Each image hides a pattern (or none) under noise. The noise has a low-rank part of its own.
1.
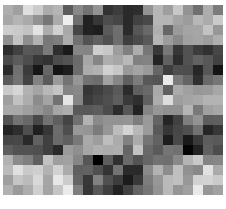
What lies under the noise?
a checkerboard
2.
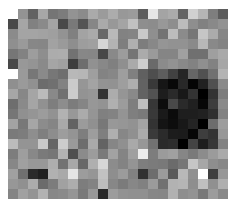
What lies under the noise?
one block
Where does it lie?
middle right
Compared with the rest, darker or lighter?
darker
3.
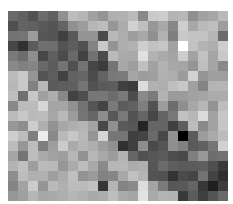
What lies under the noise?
a diagonal band
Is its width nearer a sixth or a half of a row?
a half
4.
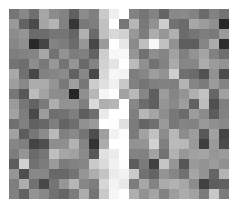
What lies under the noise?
one band of columns
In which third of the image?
middle
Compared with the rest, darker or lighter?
lighter
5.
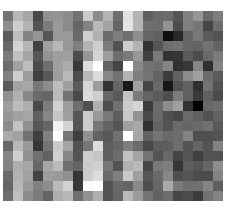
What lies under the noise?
bands of columns
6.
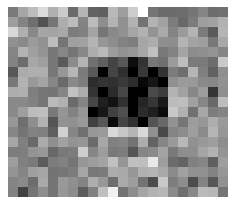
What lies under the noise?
one block
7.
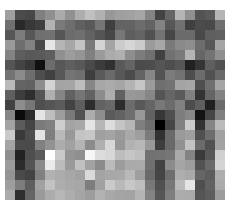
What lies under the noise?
bands of rows crossing bands of columns
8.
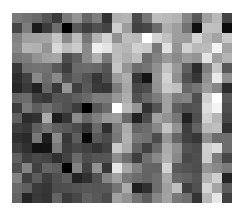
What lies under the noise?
bands of rows crossing bands of columns
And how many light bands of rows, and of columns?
1 and 3
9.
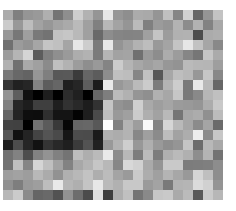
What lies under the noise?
one block
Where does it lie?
middle left
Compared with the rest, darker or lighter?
darker
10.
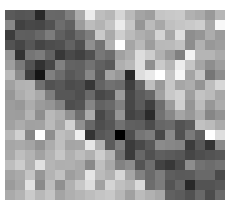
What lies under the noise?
a diagonal band
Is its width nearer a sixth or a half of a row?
a half
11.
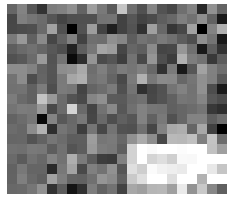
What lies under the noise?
one block
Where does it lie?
bottom right
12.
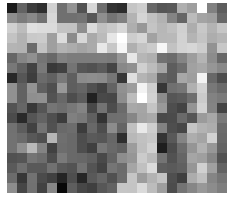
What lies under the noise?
bands of rows crossing bands of columns
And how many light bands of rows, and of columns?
1 and 2
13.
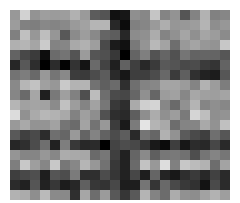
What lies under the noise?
bands of rows crossing bands of columns
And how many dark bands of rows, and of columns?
3 and 1
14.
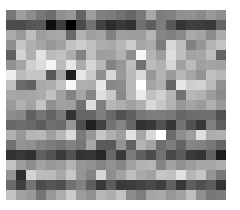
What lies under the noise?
bands of rows
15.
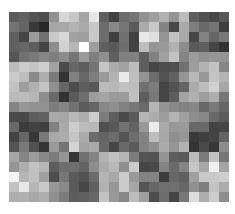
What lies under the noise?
a checkerboard
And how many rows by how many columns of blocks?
4 by 5
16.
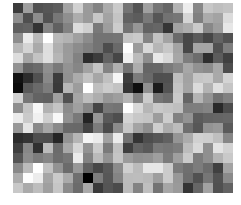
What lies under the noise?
a checkerboard
